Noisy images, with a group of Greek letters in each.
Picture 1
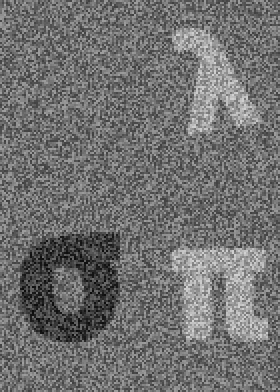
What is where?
top right: light lambda; bottom left: dark sigma; bottom right: light pi
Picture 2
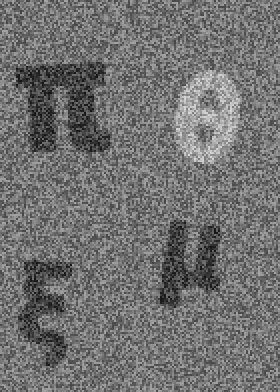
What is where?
top left: dark pi; top right: light theta; bottom left: dark xi; bottom right: dark mu
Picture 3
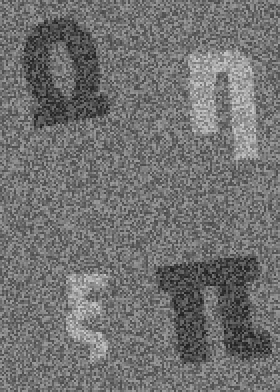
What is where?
top left: dark omega; top right: light eta; bottom left: light xi; bottom right: dark pi
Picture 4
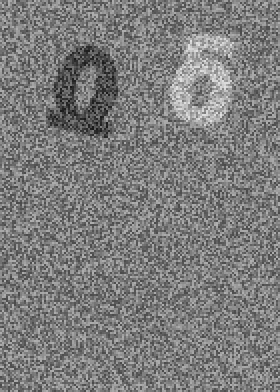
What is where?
top left: dark omega; top right: light delta
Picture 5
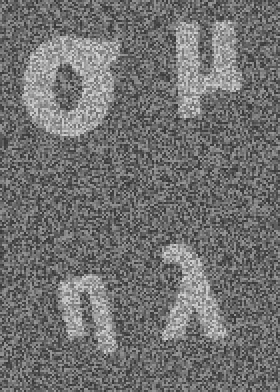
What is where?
top left: light sigma; top right: light mu; bottom left: light eta; bottom right: light lambda
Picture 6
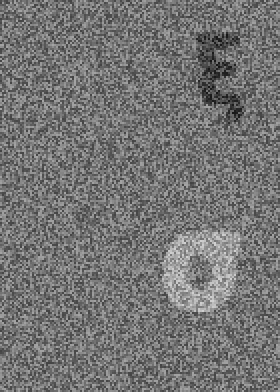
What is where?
top right: dark xi; bottom right: light sigma
